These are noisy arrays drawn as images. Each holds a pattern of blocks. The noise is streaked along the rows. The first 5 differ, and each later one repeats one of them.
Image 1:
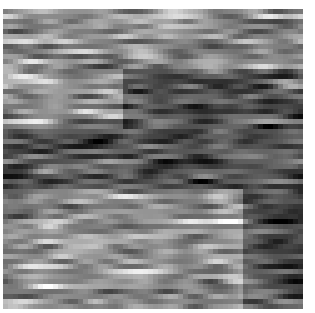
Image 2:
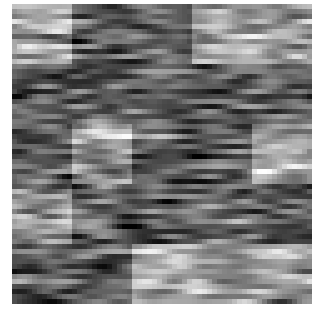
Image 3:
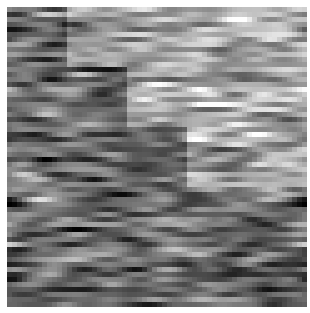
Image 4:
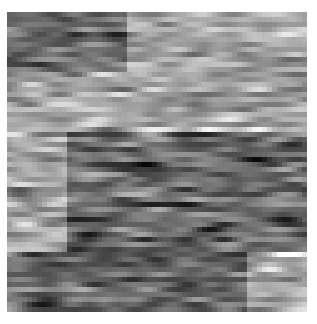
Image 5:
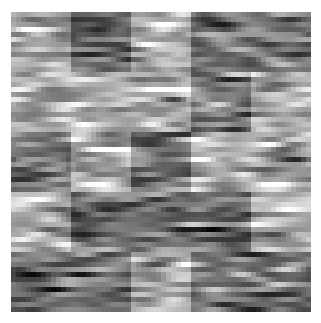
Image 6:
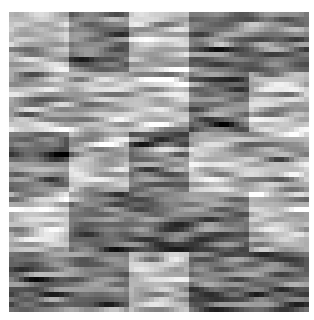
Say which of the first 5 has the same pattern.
5
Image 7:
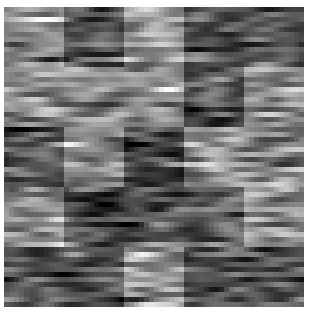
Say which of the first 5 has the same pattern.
5
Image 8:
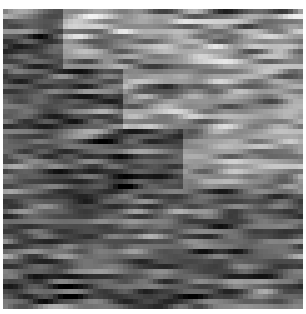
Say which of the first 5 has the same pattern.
3
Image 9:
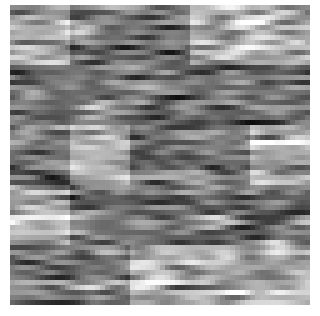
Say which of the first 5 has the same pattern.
2
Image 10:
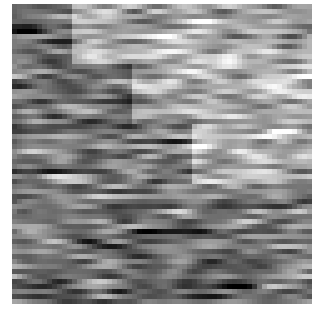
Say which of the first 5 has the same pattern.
3
